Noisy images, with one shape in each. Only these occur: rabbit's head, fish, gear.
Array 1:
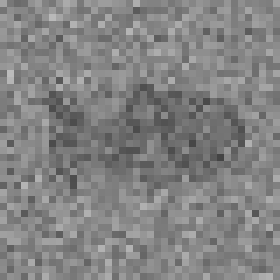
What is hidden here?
dark fish
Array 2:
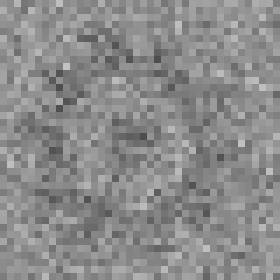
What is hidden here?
dark gear
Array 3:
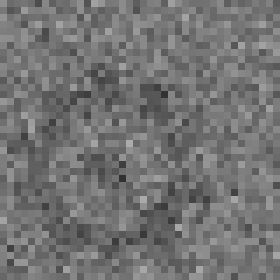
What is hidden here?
dark gear
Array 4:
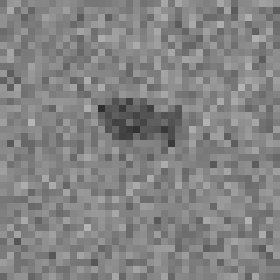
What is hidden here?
dark fish, centre
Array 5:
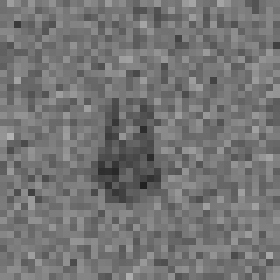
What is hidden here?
dark rabbit's head, centre
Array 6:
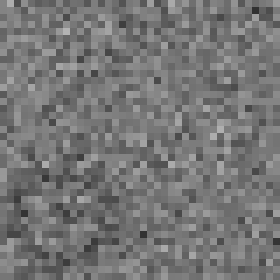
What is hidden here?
dark gear, bottom left
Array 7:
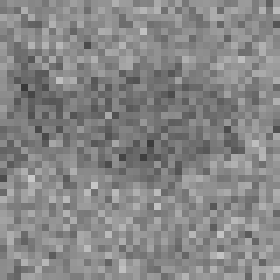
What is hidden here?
dark fish
